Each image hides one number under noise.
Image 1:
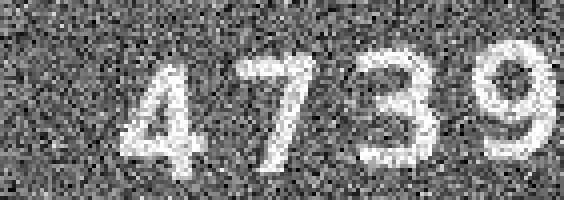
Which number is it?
4739
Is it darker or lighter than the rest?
lighter
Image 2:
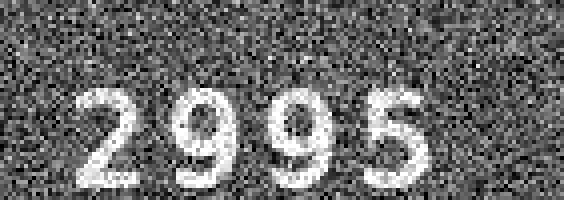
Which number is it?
2995
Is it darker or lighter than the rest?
lighter
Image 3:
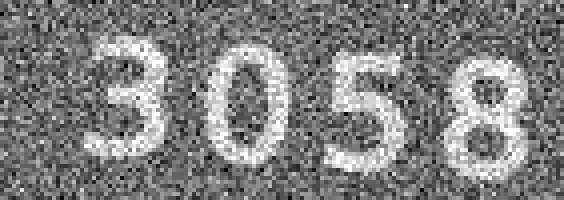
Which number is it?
3058
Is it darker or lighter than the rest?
lighter
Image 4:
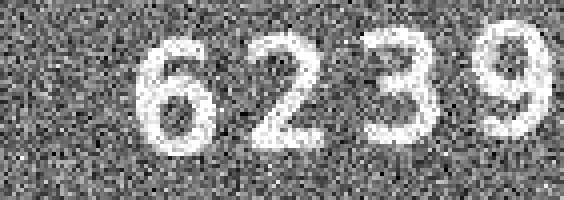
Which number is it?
6239
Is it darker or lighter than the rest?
lighter
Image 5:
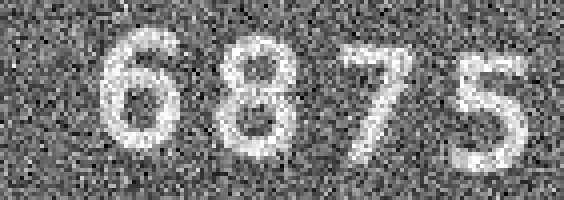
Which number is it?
6875
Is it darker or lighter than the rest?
lighter
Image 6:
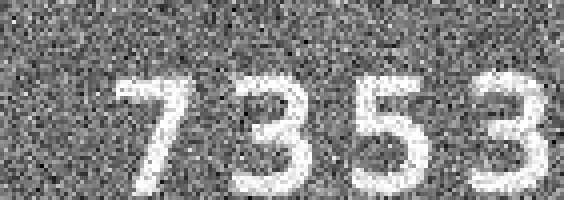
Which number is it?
7353
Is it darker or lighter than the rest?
lighter
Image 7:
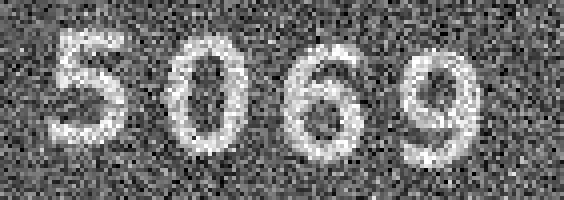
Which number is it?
5069
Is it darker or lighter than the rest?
lighter
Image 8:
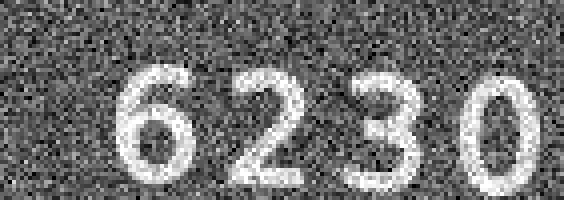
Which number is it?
6230
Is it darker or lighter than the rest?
lighter
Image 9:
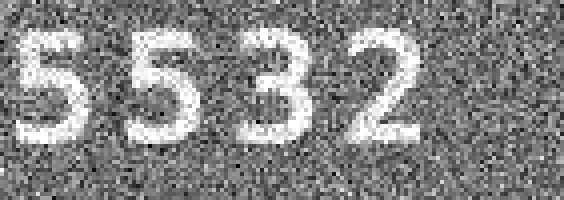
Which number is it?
5532
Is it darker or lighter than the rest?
lighter
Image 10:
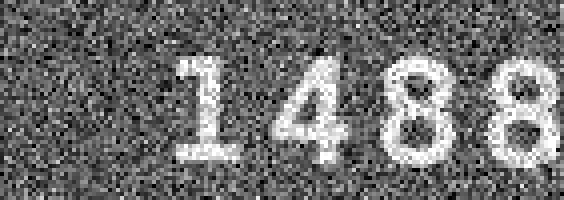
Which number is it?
1488
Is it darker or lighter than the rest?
lighter
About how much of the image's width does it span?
two thirds
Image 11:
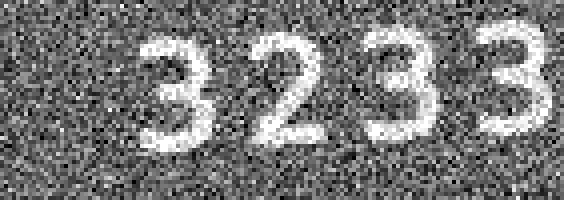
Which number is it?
3233
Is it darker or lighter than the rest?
lighter
